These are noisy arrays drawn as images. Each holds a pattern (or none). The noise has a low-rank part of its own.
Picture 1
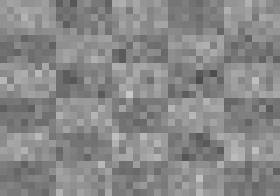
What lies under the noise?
a checkerboard
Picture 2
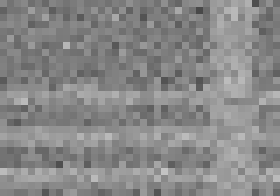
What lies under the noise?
bands of rows crossing bands of columns
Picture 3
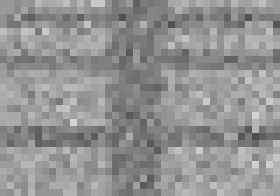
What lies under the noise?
bands of rows crossing bands of columns
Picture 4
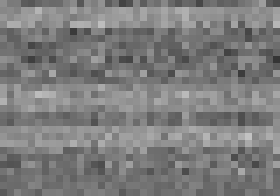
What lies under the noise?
bands of rows
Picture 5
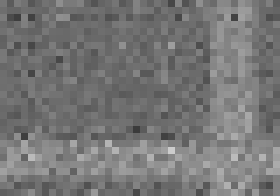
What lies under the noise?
bands of rows crossing bands of columns
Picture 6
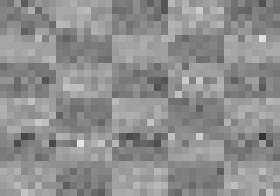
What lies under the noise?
a checkerboard
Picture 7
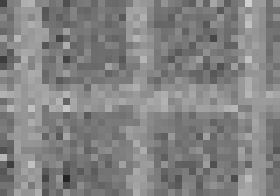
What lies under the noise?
bands of rows crossing bands of columns
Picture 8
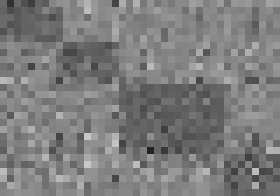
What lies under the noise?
blocks along the diagonal
